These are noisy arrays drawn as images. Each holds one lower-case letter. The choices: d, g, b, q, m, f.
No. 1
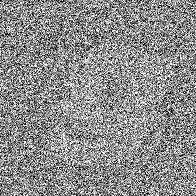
g
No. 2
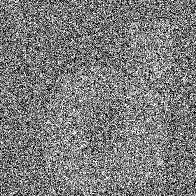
d
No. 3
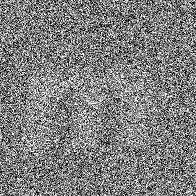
m
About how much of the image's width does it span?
two thirds
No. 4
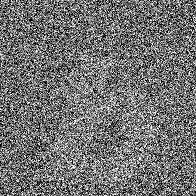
b
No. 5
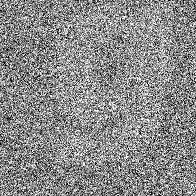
g
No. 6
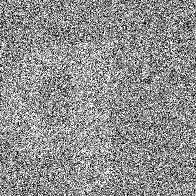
q
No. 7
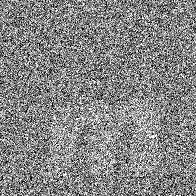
m
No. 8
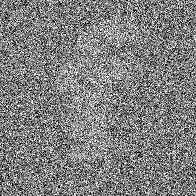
f
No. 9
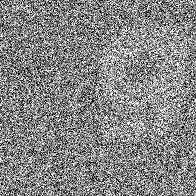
g
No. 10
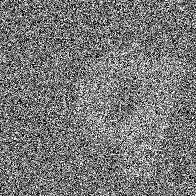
q
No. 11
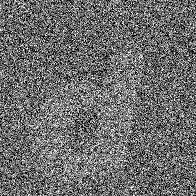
d
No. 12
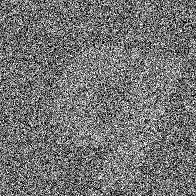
q
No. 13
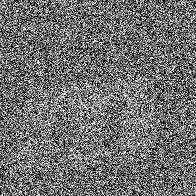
m
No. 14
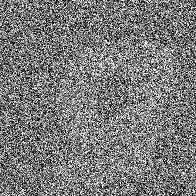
g
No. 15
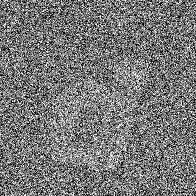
d
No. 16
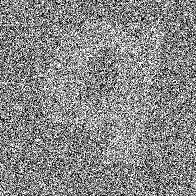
q
